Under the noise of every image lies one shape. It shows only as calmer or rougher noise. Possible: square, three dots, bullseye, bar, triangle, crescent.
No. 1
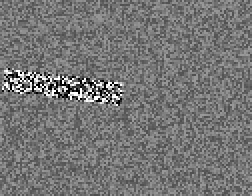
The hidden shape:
bar
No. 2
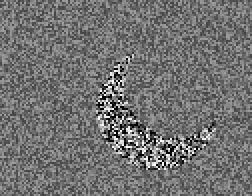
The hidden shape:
crescent
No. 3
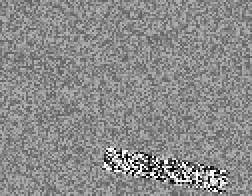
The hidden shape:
bar
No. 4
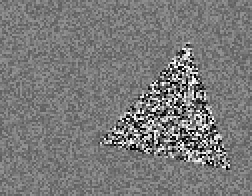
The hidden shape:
triangle
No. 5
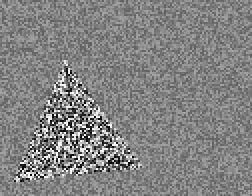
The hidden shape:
triangle
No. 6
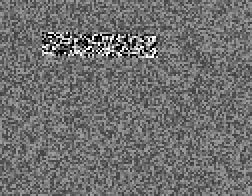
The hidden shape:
bar
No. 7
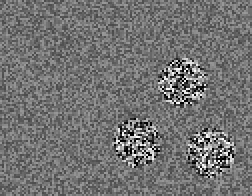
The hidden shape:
three dots
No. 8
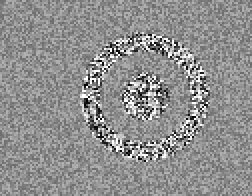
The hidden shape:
bullseye
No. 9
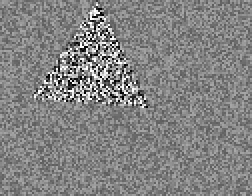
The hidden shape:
triangle
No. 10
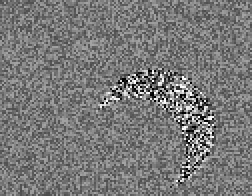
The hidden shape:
crescent
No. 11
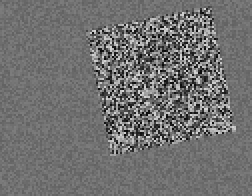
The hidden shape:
square
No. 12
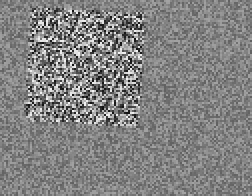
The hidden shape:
square
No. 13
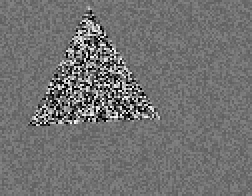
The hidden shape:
triangle
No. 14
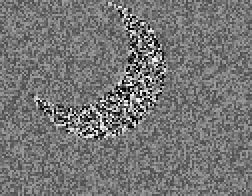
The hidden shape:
crescent
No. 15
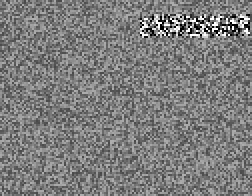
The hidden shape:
bar
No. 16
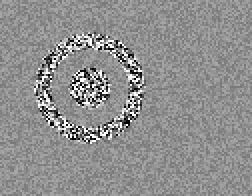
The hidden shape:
bullseye
